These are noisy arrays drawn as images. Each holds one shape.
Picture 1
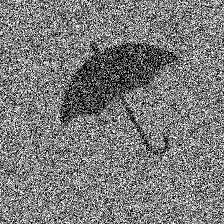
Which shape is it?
umbrella
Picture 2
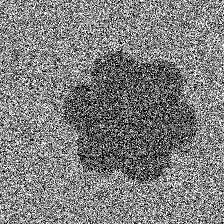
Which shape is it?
flower
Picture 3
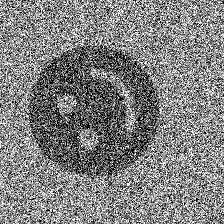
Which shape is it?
smiling face
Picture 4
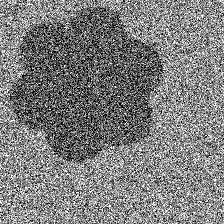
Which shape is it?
flower
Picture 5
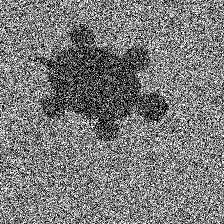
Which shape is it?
turtle
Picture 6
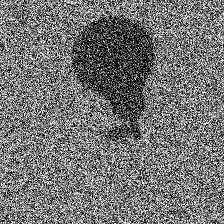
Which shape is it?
pear
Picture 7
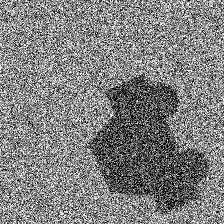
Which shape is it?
car
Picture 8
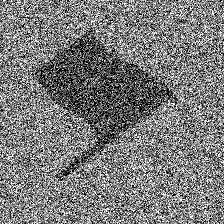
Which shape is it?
flag
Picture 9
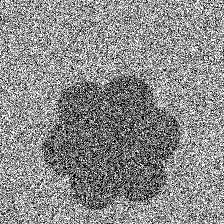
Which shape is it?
flower
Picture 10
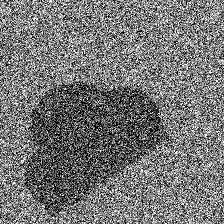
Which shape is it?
cloud
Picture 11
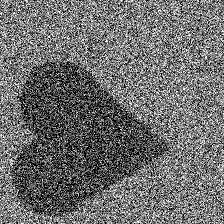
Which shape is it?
heart
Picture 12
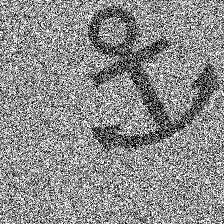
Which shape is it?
anchor
